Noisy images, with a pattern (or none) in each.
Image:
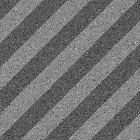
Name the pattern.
diagonal stripes
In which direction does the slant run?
bottom left to top right
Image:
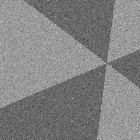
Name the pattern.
spokes from one point
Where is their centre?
middle right
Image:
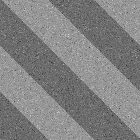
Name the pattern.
diagonal stripes
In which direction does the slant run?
top left to bottom right
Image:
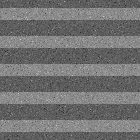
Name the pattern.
horizontal stripes
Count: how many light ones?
5
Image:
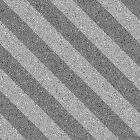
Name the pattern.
diagonal stripes
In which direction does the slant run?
top left to bottom right
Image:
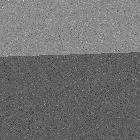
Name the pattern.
a sharp edge
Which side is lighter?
top
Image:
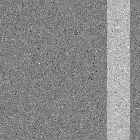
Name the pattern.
one vertical stripe
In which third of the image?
right
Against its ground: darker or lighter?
lighter
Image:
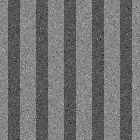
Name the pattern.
vertical stripes
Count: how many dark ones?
5
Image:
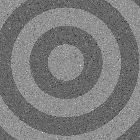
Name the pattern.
rings round one point
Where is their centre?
centre
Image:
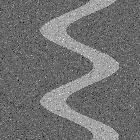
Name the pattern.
a wavy band
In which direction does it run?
top to bottom
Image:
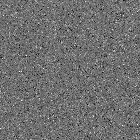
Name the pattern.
only noise
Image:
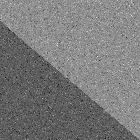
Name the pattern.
a sharp edge
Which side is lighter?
top right
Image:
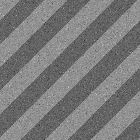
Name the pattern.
diagonal stripes
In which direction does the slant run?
bottom left to top right
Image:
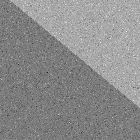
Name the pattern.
a sharp edge
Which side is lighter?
top right
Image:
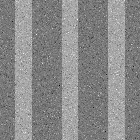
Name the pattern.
vertical stripes
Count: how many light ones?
3
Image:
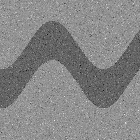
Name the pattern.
a wavy band
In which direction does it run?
left to right
